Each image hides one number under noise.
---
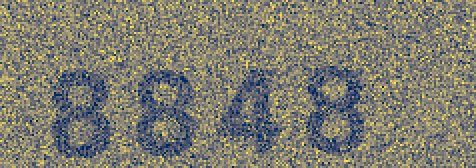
8848
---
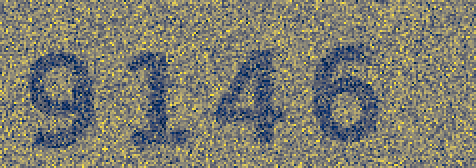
9146
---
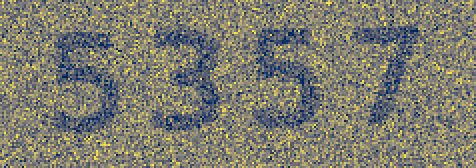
5357
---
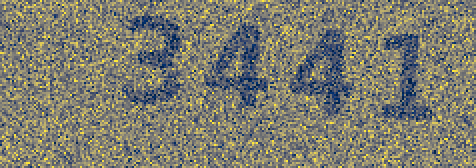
3441
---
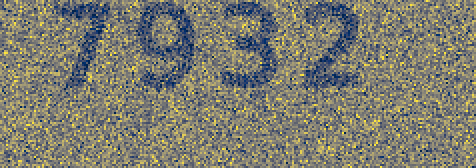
7932
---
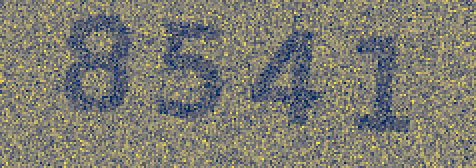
8541
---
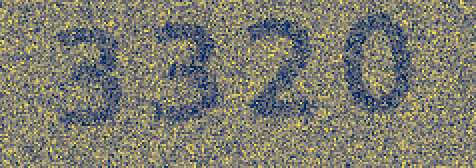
3320
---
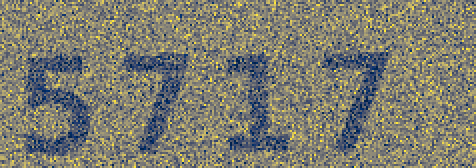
5717
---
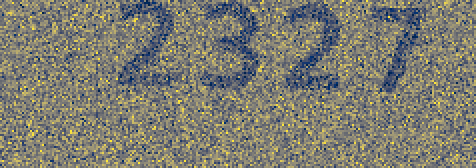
2327
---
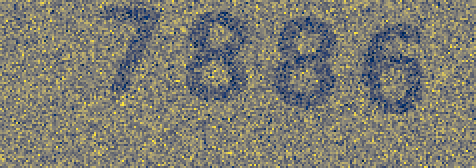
7886
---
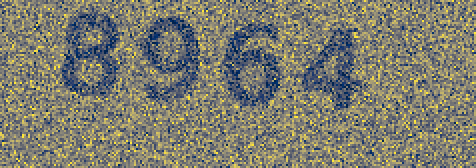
8964
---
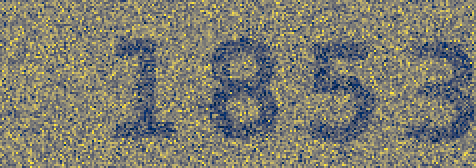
1853
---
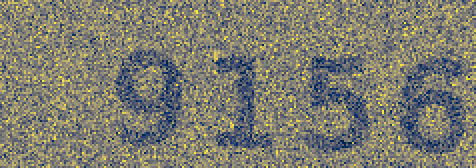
9156
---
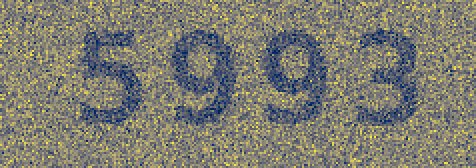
5993
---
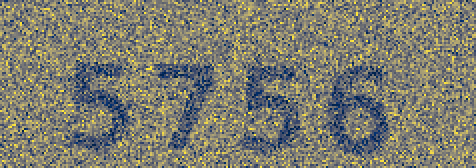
5756
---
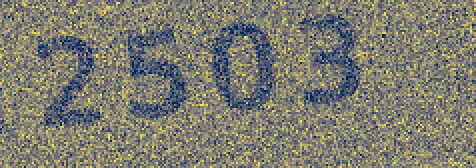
2503
